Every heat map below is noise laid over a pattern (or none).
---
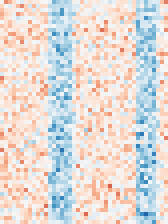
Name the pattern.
bands of columns
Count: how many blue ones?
2
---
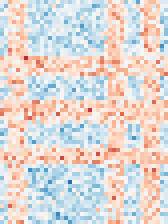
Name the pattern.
bands of rows crossing bands of columns
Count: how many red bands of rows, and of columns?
3 and 3
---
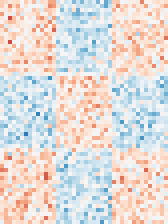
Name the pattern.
a checkerboard
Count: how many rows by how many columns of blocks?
3 by 3
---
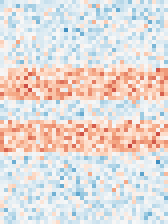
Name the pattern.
bands of rows
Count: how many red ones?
2
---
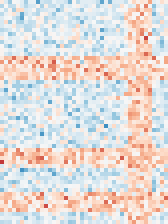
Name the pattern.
bands of rows crossing bands of columns
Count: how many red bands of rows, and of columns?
3 and 1
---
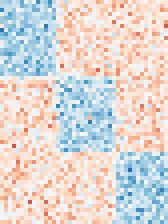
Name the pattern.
blocks along the diagonal
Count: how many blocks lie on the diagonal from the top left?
3
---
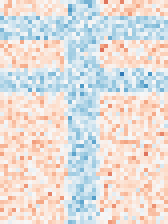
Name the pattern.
bands of rows crossing bands of columns
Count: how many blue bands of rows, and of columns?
2 and 1
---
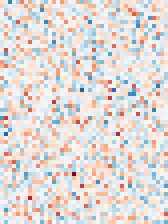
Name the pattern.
only noise
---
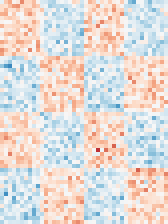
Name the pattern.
a checkerboard
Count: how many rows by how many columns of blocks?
4 by 4
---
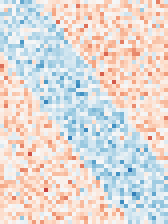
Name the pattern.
a diagonal band
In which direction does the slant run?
top left to bottom right
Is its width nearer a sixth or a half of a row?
a half
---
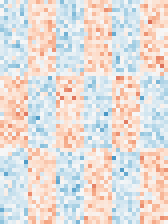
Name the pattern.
a checkerboard
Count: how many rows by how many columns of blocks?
3 by 6
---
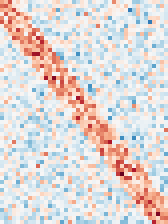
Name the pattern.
a diagonal band
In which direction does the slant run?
top left to bottom right
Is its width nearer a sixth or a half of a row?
a sixth
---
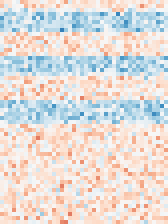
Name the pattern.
bands of rows
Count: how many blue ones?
3
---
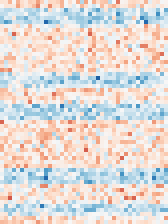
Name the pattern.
bands of rows
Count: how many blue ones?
5
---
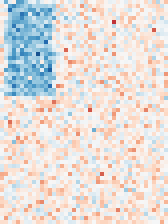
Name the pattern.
one block
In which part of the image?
top left
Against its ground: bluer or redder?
bluer
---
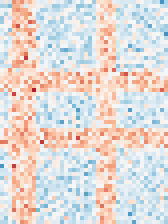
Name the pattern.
bands of rows crossing bands of columns
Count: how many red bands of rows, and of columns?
2 and 2
